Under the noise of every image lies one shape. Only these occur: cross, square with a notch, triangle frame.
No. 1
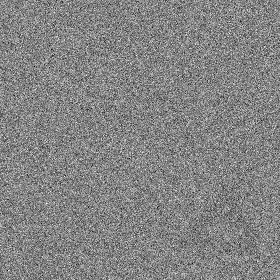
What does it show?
dark triangle frame, bottom right
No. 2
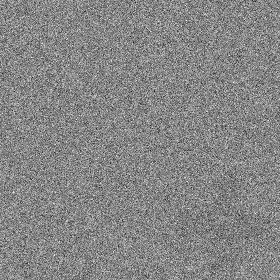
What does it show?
dark cross, bottom right
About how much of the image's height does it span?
a third
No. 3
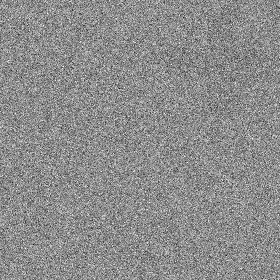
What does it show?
dark cross, top right
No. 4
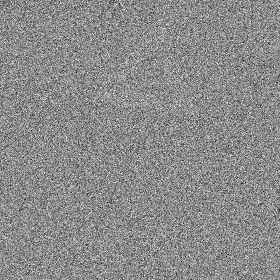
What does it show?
light triangle frame, top middle
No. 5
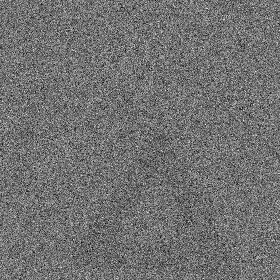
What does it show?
dark triangle frame
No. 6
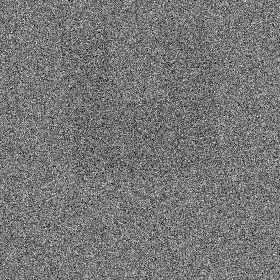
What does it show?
dark square with a notch
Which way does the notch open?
up
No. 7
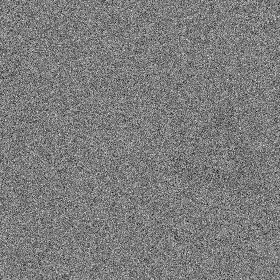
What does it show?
dark triangle frame, middle right
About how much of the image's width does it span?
a third
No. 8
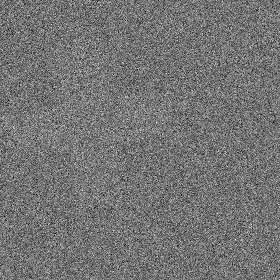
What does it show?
light cross
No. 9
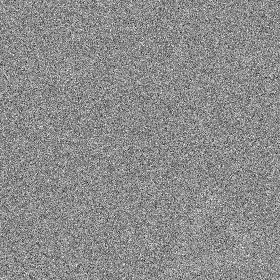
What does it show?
light triangle frame, bottom right
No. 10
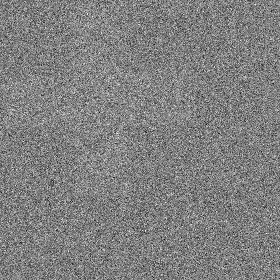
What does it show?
light cross
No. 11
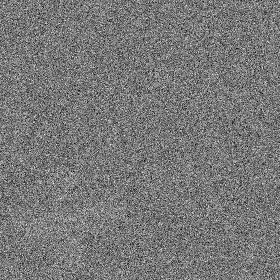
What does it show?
light cross, bottom left
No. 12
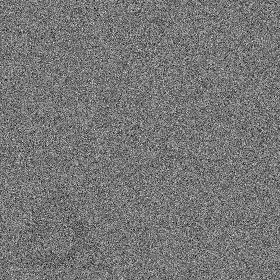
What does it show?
dark triangle frame, bottom left
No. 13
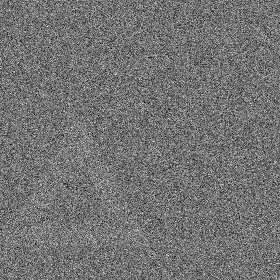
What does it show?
light triangle frame
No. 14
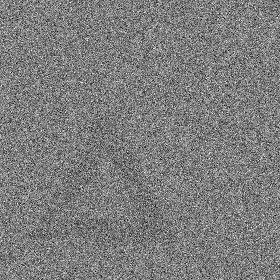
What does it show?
dark triangle frame
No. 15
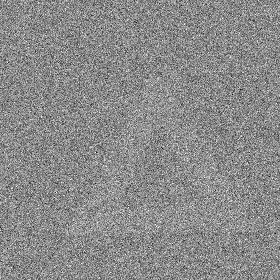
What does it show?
light triangle frame
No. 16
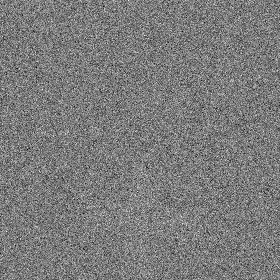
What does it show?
light cross, bottom middle
